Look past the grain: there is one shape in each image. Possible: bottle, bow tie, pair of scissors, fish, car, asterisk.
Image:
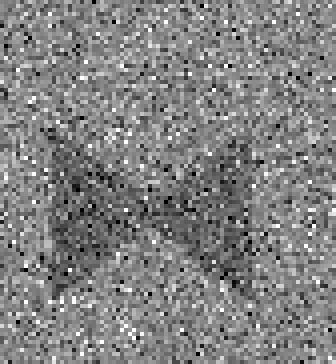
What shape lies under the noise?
bow tie
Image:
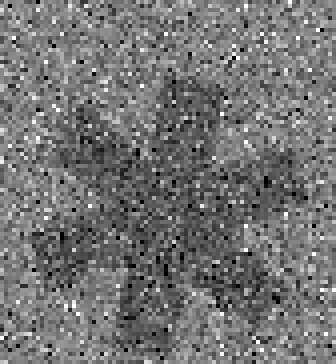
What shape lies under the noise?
asterisk
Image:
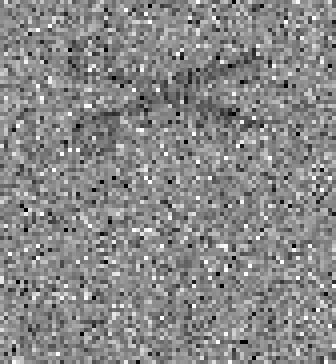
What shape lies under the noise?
pair of scissors
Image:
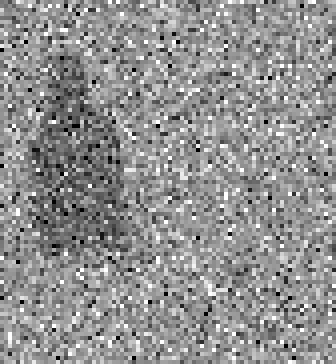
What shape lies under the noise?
bottle
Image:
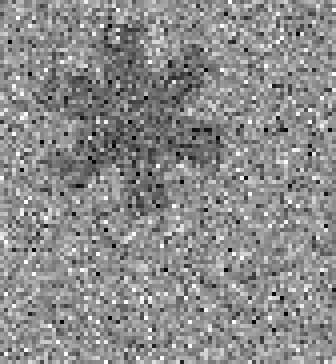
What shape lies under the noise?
asterisk
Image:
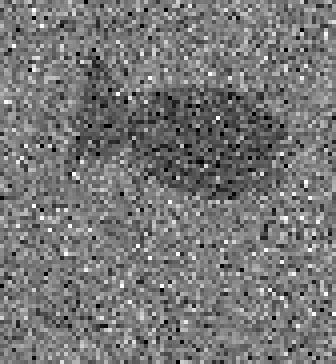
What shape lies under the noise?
fish
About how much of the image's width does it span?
two thirds
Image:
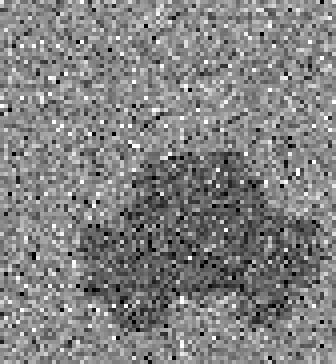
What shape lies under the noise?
car
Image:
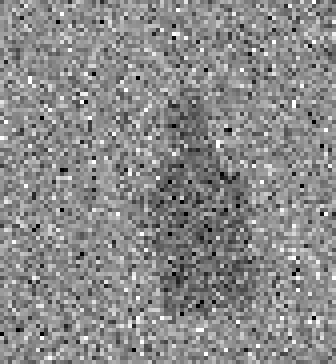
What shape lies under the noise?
bottle
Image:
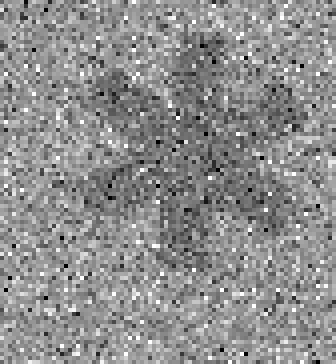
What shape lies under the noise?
asterisk
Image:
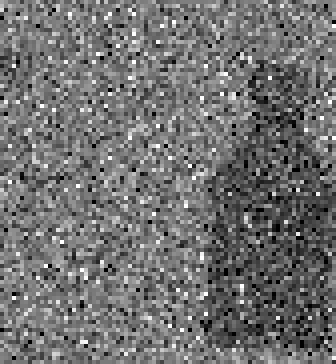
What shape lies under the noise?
bottle
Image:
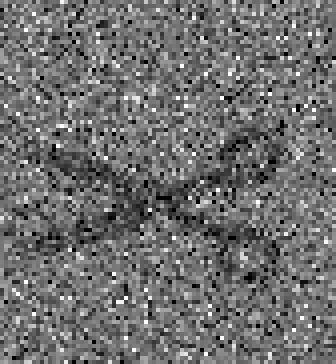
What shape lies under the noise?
pair of scissors
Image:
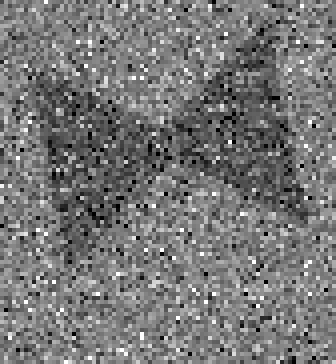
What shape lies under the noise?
bow tie
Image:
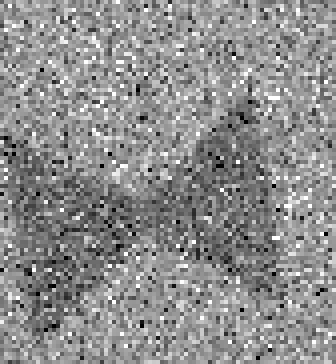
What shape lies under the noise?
bow tie
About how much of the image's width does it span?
nearly all
